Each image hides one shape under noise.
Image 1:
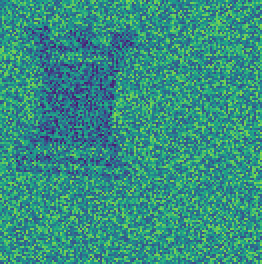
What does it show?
dark chess rook
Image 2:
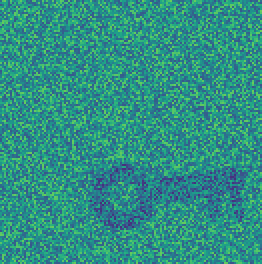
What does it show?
dark key
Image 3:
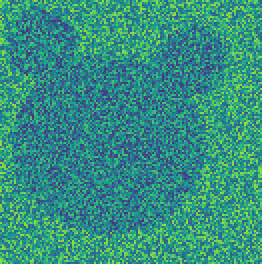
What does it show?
dark bear's head
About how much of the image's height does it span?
nearly all
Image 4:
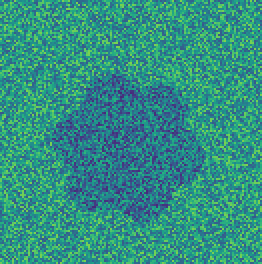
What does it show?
dark flower
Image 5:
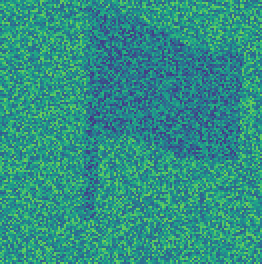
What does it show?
dark flag
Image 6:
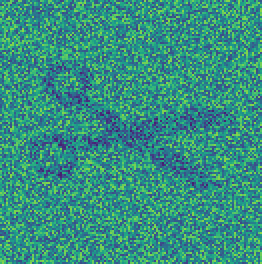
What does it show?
dark pair of scissors
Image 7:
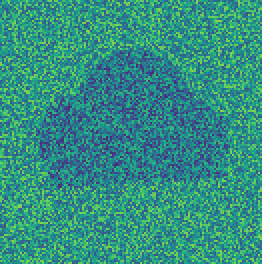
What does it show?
dark cloud
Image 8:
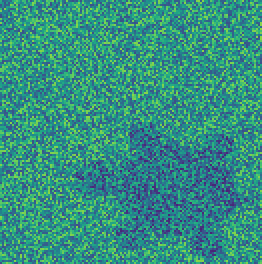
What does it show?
dark turtle
